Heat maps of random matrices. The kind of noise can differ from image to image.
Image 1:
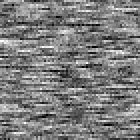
streaked along the rows
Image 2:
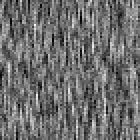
streaked along the columns
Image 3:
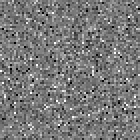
heavy tails
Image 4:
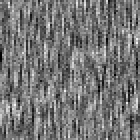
streaked along the columns
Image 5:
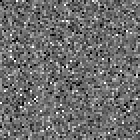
heavy tails
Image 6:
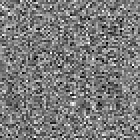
low rank plus noise
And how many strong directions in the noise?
three or four
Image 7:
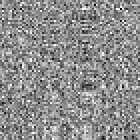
low rank plus noise
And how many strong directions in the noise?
one
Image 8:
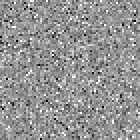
heavy tails
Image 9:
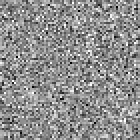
independent entries
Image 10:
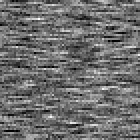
streaked along the rows
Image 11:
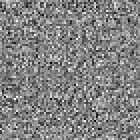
low rank plus noise
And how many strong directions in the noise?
five to eight
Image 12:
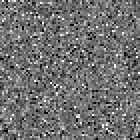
heavy tails
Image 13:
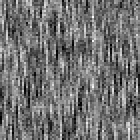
streaked along the columns
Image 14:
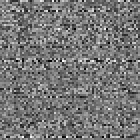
rows of uneven size
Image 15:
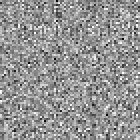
low rank plus noise
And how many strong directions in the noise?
five to eight
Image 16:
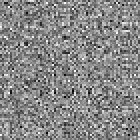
low rank plus noise
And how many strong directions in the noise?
three or four
